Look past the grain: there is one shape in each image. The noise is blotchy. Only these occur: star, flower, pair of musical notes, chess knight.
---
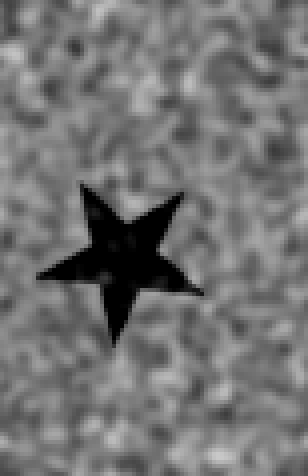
star
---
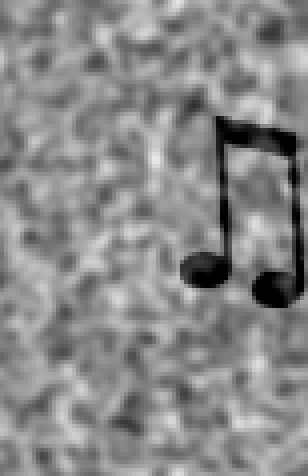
pair of musical notes
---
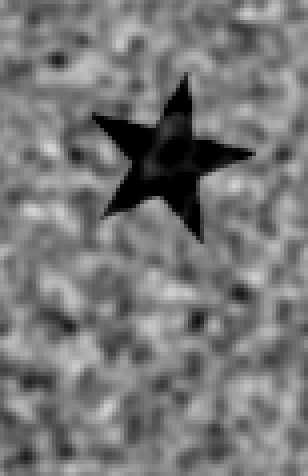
star
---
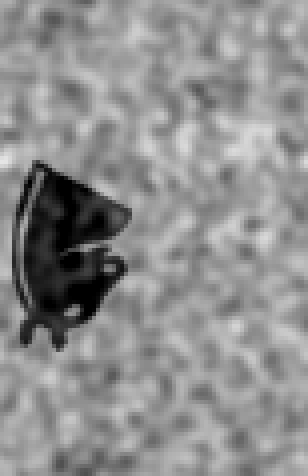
chess knight
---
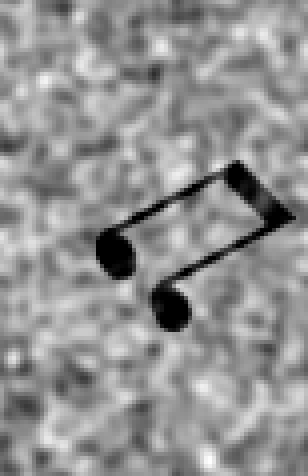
pair of musical notes
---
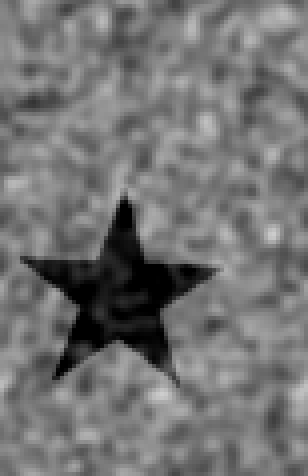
star
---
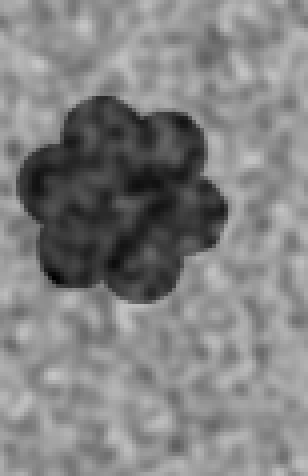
flower
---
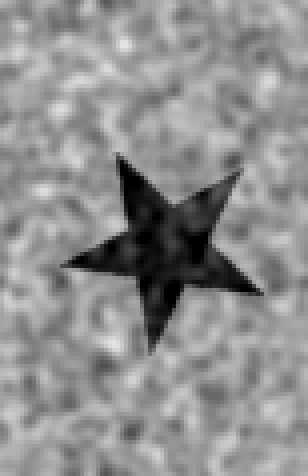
star
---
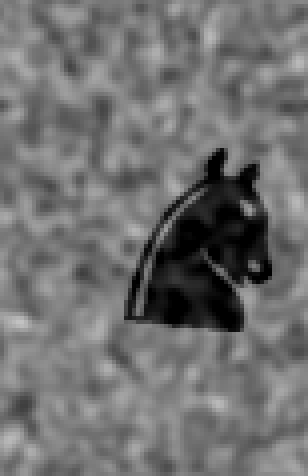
chess knight
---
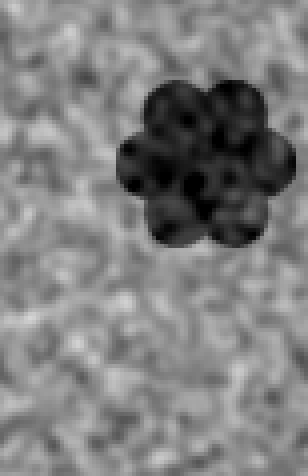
flower
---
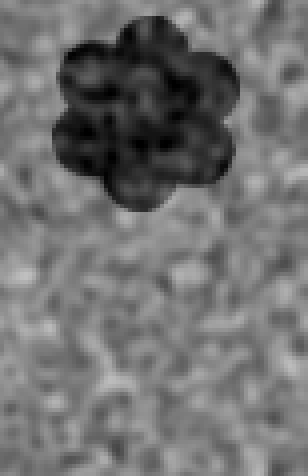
flower
